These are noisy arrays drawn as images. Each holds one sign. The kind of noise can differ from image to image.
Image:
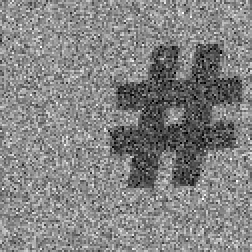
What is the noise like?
independent entries
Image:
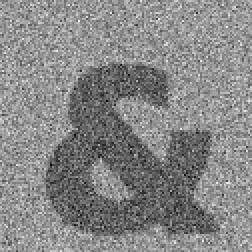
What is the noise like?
independent entries
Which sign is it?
ampersand
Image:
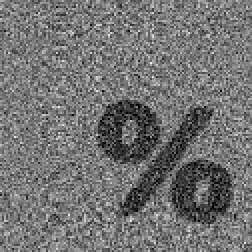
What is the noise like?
low rank plus noise
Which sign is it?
percent sign
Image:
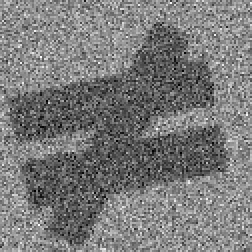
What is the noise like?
independent entries
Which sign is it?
not-equal sign
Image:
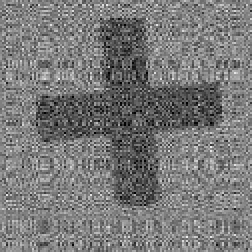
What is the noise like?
low rank plus noise
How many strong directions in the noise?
two
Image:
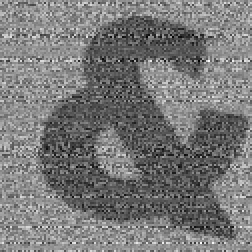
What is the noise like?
rows of uneven size
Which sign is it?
ampersand
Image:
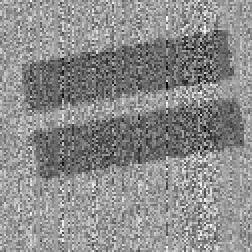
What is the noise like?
columns of uneven size
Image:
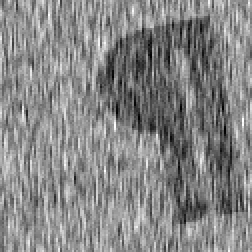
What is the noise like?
streaked along the columns
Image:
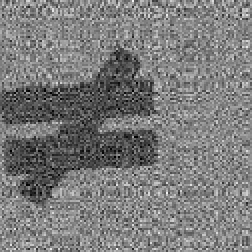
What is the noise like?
low rank plus noise
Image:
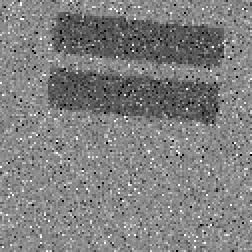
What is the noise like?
heavy tails
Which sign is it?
equals sign
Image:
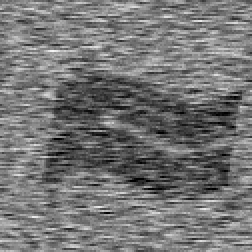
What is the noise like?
streaked along the rows
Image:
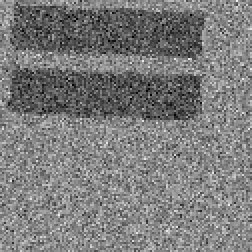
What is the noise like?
independent entries
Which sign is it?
equals sign
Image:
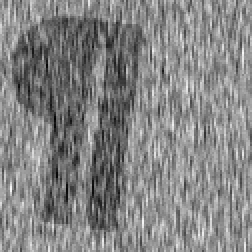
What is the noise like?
streaked along the columns
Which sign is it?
pilcrow
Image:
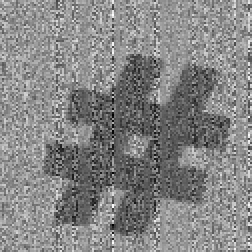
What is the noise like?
columns of uneven size
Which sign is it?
hash sign
